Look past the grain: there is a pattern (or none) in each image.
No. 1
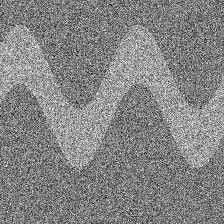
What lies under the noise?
a wavy band
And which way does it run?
left to right
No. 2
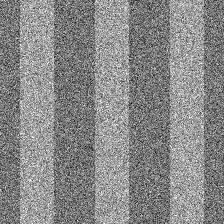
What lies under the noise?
vertical stripes
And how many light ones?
3
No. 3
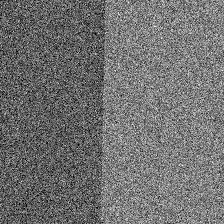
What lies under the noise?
a sharp edge
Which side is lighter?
right
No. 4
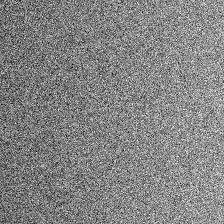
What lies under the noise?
a smooth slope
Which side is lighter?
right
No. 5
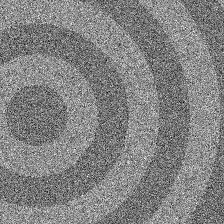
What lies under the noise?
rings round one point
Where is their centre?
middle left
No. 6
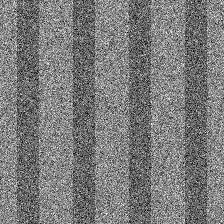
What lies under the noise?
vertical stripes
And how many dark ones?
4
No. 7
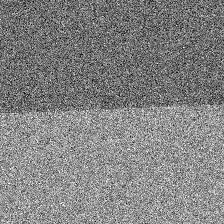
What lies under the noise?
a sharp edge
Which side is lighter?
bottom
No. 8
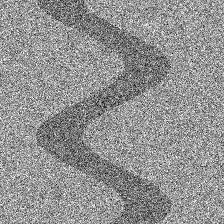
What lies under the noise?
a wavy band
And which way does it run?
top to bottom
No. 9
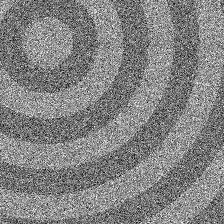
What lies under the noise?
rings round one point
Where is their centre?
top left
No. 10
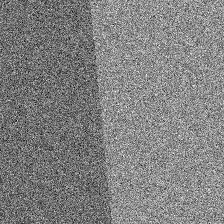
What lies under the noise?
a sharp edge
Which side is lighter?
right
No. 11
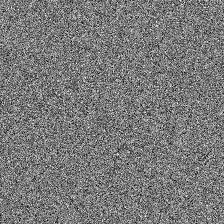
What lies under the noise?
only noise
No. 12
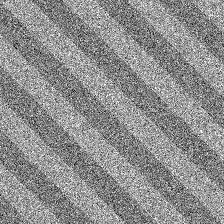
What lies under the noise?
diagonal stripes
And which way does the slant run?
top left to bottom right
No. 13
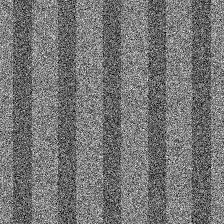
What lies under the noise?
vertical stripes
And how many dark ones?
5
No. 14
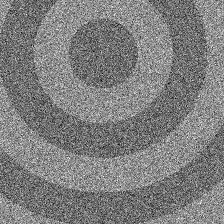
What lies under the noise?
rings round one point
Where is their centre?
top middle
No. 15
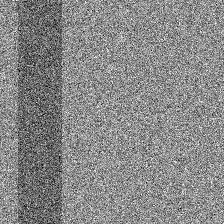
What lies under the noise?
one vertical stripe
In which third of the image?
left
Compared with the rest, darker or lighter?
darker
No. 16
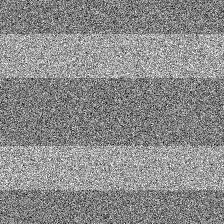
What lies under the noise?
horizontal stripes
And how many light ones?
2
